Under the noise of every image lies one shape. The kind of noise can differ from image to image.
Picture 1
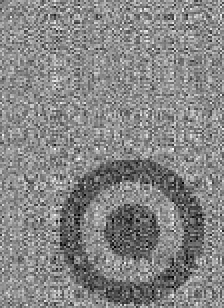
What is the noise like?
low rank plus noise
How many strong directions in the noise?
two
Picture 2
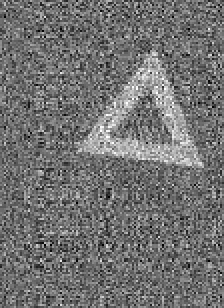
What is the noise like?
low rank plus noise
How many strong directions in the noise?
three or four
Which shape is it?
triangle frame
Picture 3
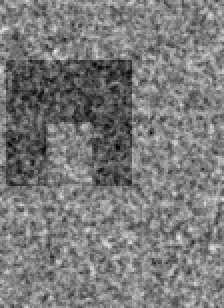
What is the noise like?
blotchy
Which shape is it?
square with a notch
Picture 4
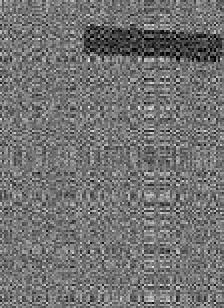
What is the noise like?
low rank plus noise
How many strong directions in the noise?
one
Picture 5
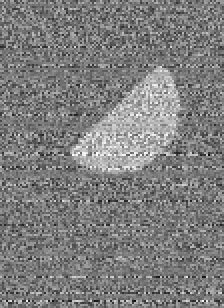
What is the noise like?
rows of uneven size
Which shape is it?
half disc
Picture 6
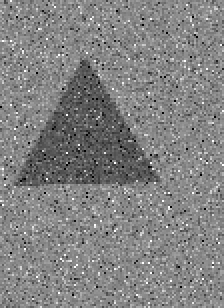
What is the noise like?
heavy tails
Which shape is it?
triangle
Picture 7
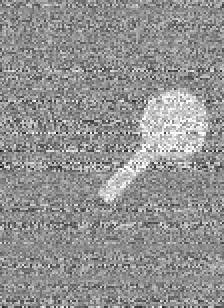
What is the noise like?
rows of uneven size
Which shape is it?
lollipop
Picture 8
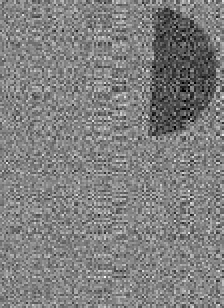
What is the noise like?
low rank plus noise
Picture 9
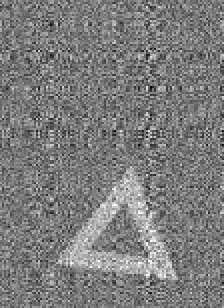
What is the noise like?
low rank plus noise
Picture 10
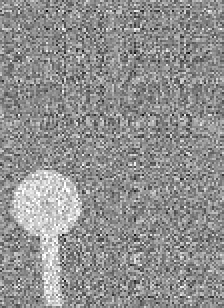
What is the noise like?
low rank plus noise
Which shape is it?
lollipop
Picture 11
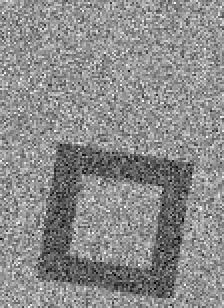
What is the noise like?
independent entries
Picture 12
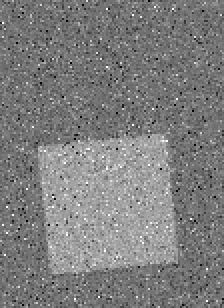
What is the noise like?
heavy tails
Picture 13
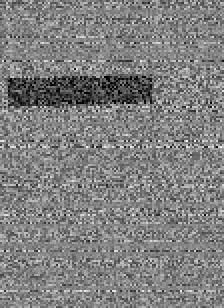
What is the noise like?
rows of uneven size
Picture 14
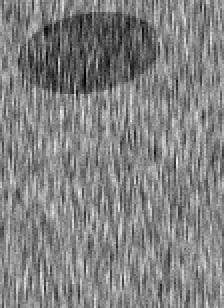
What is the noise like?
streaked along the columns
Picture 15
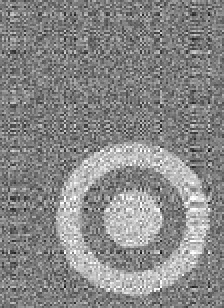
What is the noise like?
low rank plus noise
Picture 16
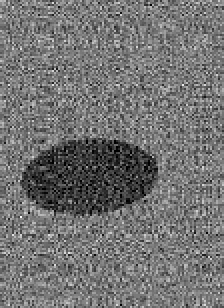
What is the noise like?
low rank plus noise
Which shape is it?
ellipse
